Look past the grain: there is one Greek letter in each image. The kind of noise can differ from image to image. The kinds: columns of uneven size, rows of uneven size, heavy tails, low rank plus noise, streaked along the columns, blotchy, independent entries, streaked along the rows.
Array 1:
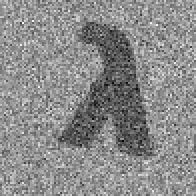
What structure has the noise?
low rank plus noise
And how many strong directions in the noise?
two
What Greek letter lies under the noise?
lambda
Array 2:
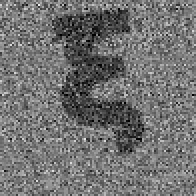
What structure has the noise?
rows of uneven size
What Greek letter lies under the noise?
xi
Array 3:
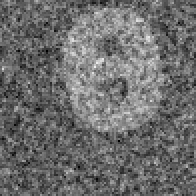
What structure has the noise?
blotchy
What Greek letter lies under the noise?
theta
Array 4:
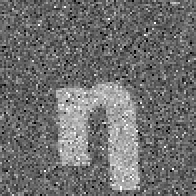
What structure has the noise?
heavy tails
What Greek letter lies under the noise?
eta
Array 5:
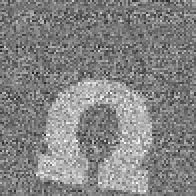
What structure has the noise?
rows of uneven size
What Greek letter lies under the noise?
omega
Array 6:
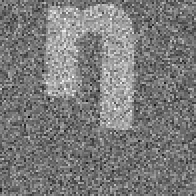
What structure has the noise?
independent entries
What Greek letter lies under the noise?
eta
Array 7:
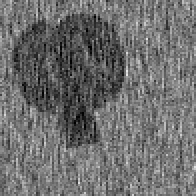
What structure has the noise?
streaked along the columns
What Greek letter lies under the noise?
phi
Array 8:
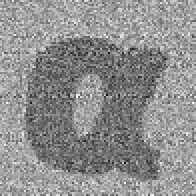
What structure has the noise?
rows of uneven size
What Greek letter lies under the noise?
alpha
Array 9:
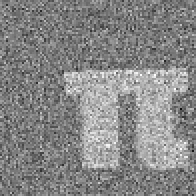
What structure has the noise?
low rank plus noise
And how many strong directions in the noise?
five to eight
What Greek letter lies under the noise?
pi
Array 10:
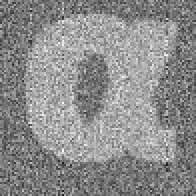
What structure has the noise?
columns of uneven size
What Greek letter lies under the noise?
alpha
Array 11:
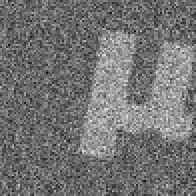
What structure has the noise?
low rank plus noise
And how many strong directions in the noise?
five to eight
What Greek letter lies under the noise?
mu
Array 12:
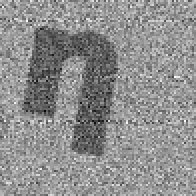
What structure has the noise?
rows of uneven size
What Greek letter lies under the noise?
eta
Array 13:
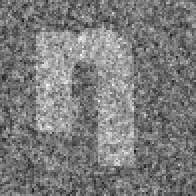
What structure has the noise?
blotchy
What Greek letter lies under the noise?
eta
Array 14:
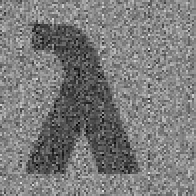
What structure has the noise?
columns of uneven size
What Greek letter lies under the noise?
lambda
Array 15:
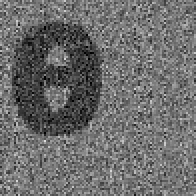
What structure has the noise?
columns of uneven size
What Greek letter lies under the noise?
theta
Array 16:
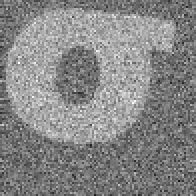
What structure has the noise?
low rank plus noise
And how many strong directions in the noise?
one
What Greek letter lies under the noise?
sigma
